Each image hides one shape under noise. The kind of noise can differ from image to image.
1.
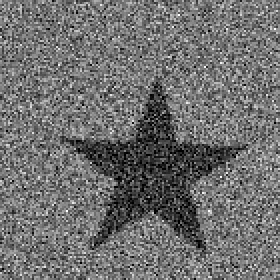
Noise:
low rank plus noise
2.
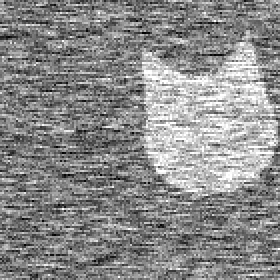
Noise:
streaked along the rows
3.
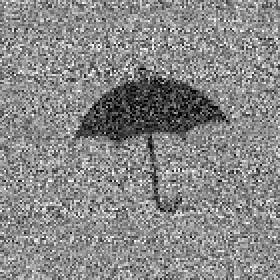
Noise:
rows of uneven size
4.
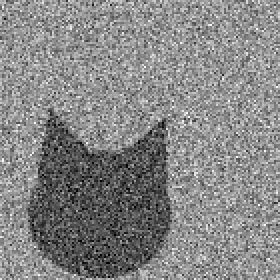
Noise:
independent entries
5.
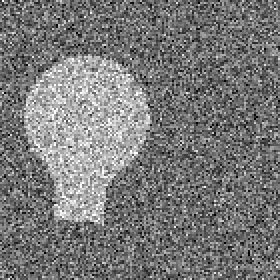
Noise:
independent entries
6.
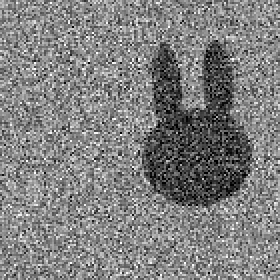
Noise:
low rank plus noise
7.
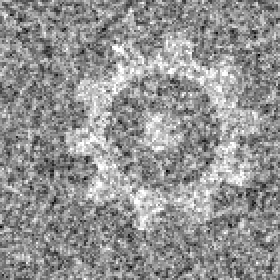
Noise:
blotchy
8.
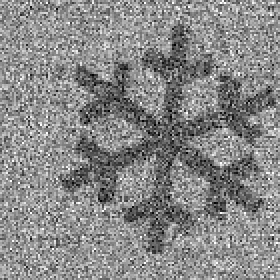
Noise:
low rank plus noise
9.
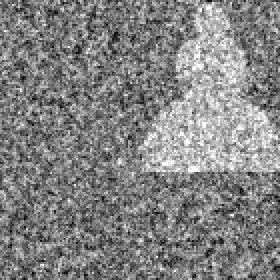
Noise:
blotchy
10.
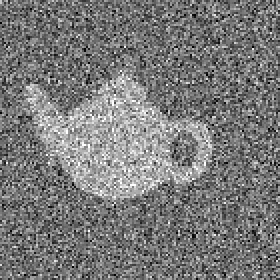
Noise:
low rank plus noise
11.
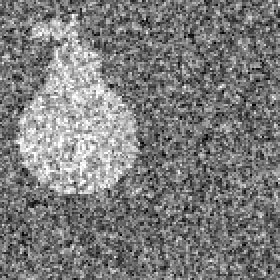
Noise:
blotchy
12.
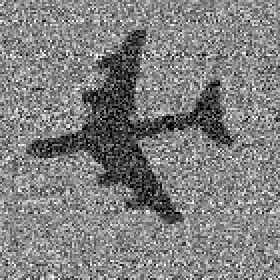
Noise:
rows of uneven size
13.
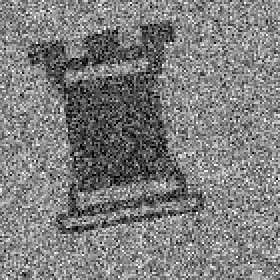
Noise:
independent entries
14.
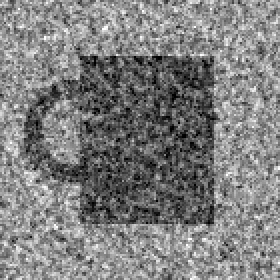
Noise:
blotchy
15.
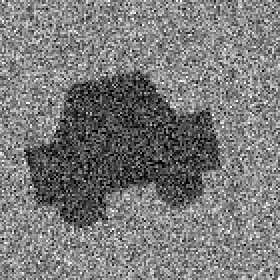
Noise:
independent entries
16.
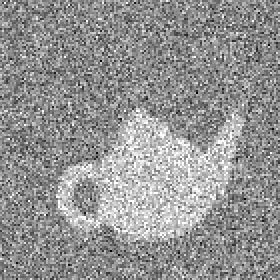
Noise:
independent entries
